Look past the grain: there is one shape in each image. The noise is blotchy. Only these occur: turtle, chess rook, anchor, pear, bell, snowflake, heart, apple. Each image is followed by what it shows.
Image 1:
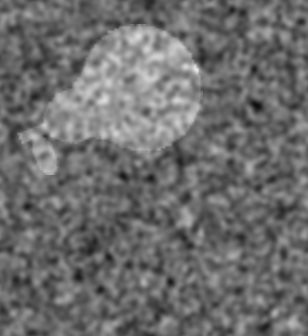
pear
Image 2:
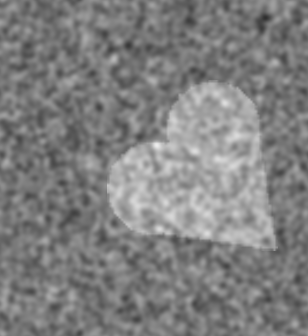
heart
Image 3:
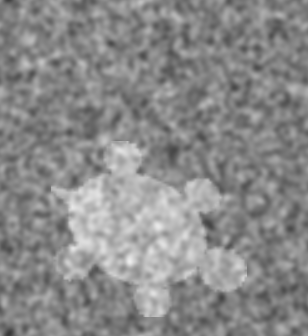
turtle
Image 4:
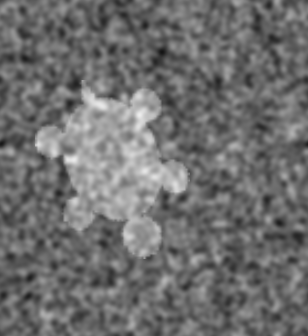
turtle
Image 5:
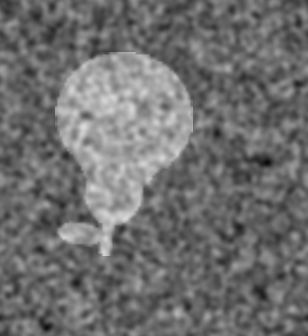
pear
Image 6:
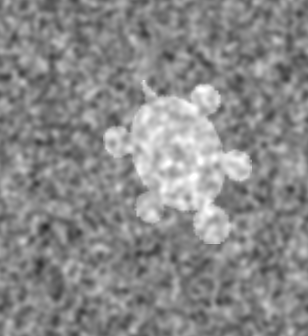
turtle
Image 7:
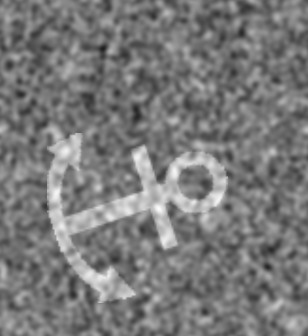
anchor
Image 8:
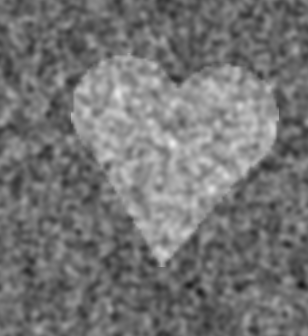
heart
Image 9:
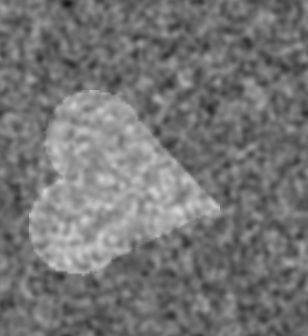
heart
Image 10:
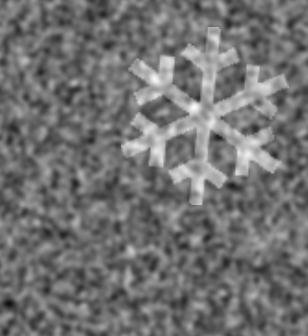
snowflake
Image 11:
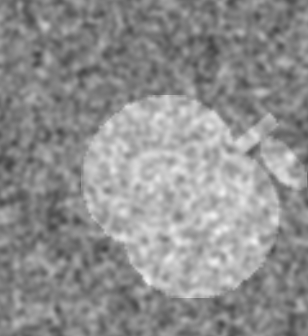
apple
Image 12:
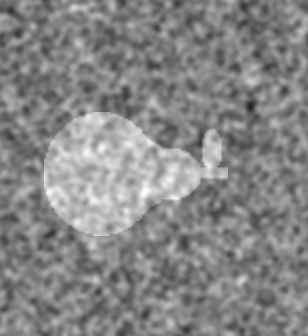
pear
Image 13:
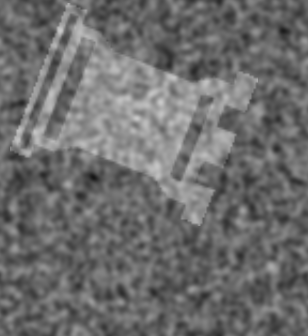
chess rook
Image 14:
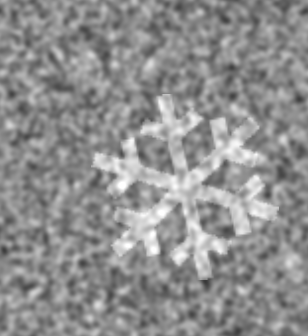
snowflake
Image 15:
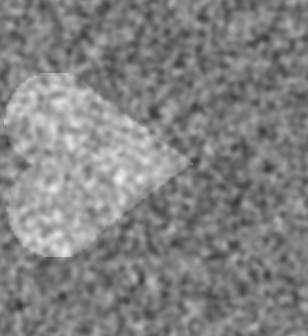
heart
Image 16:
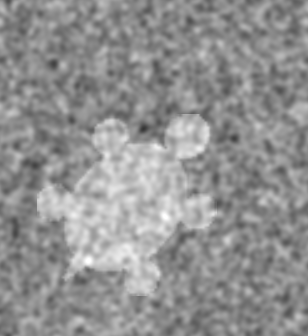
turtle
